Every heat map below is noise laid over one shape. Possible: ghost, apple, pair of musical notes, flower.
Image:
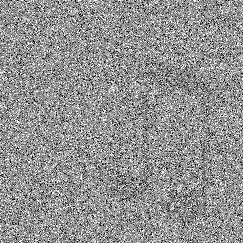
pair of musical notes
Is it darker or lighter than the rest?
darker
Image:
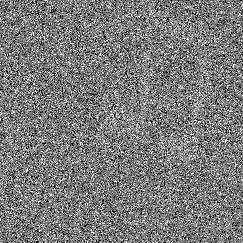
pair of musical notes
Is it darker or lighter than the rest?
lighter
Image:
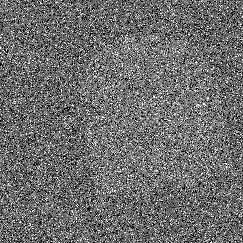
ghost
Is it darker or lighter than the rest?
lighter
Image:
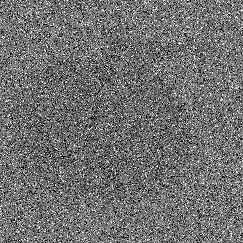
apple
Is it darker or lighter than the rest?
darker
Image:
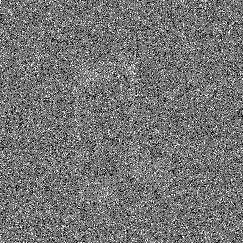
pair of musical notes
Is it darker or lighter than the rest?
lighter
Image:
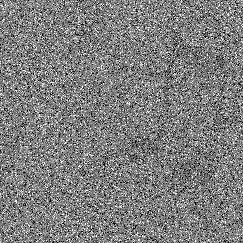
pair of musical notes
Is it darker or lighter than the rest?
darker
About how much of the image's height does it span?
two thirds
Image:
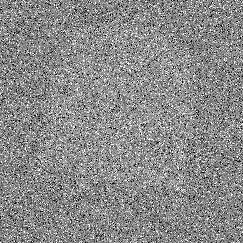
ghost
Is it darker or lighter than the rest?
lighter
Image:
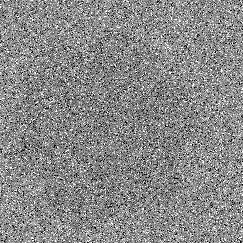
flower
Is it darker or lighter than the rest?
darker
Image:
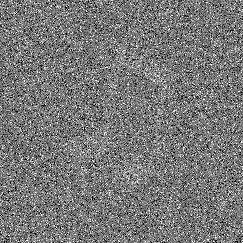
pair of musical notes
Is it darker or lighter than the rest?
lighter
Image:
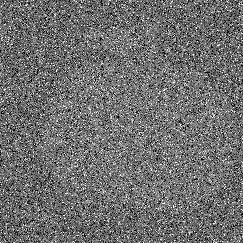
apple
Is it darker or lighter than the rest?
lighter
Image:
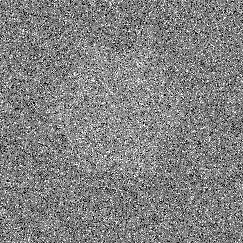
flower
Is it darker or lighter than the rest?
lighter
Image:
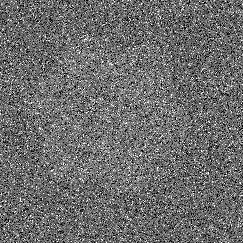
flower
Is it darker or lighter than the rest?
lighter
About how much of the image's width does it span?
two thirds
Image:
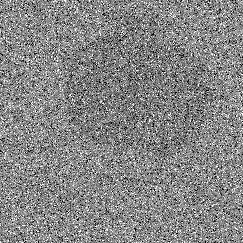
apple
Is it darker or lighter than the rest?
darker
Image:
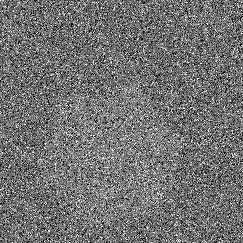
flower
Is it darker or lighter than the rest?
lighter
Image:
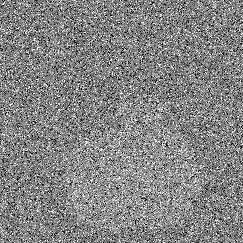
apple
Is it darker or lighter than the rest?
lighter
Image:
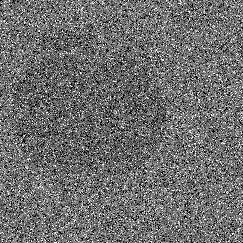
apple
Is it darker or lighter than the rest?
darker
